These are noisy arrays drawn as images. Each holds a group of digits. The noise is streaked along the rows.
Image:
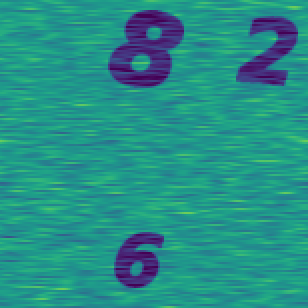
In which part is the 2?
top right
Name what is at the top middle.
8
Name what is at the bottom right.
nothing
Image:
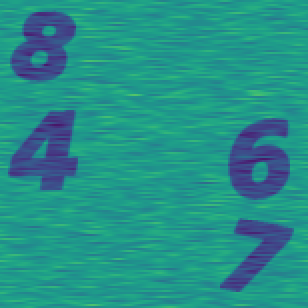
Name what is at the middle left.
4
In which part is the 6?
middle right
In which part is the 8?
top left
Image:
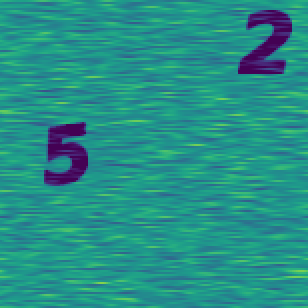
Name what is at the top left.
nothing
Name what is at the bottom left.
nothing
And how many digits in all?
2
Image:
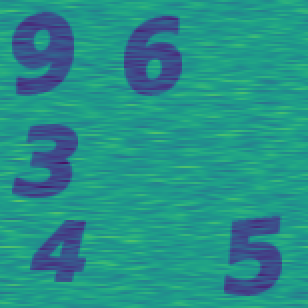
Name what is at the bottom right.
5
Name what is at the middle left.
3
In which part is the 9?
top left
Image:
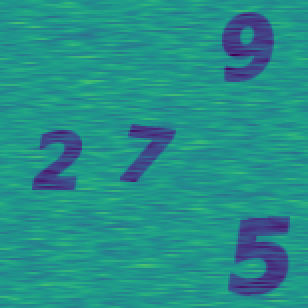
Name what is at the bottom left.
nothing
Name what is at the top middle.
nothing
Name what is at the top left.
nothing
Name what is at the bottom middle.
nothing
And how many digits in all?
4
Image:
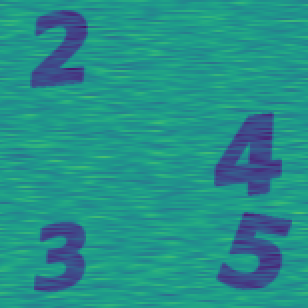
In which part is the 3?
bottom left
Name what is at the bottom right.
5
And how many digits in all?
4
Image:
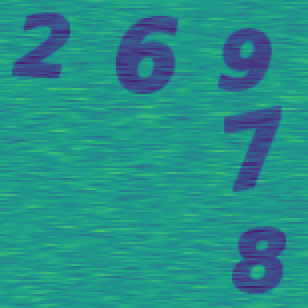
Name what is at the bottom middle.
nothing
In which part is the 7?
middle right
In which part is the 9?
top right
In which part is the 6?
top middle
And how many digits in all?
5
